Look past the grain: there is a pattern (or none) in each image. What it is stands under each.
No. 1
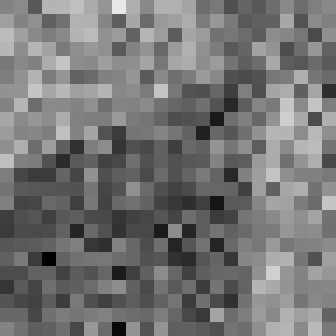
spokes from one point
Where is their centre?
top right
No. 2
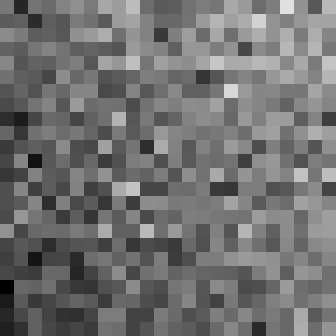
a smooth slope
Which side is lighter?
top right
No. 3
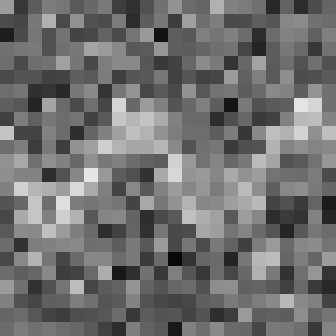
a wavy band
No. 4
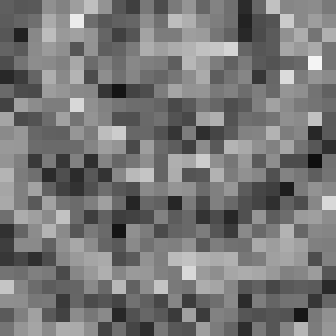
rings round one point
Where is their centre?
top middle
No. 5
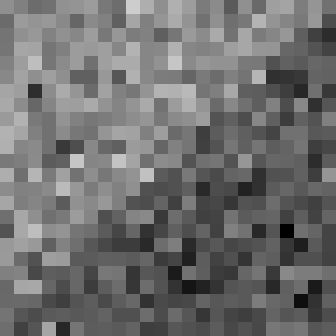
a sharp edge
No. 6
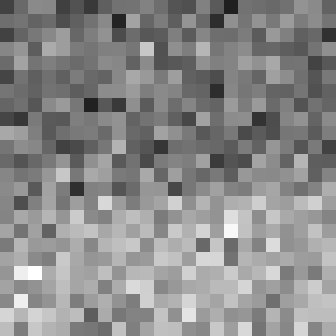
a sharp edge
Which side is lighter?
bottom
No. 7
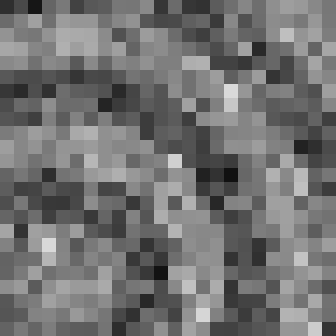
rings round one point
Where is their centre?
bottom left
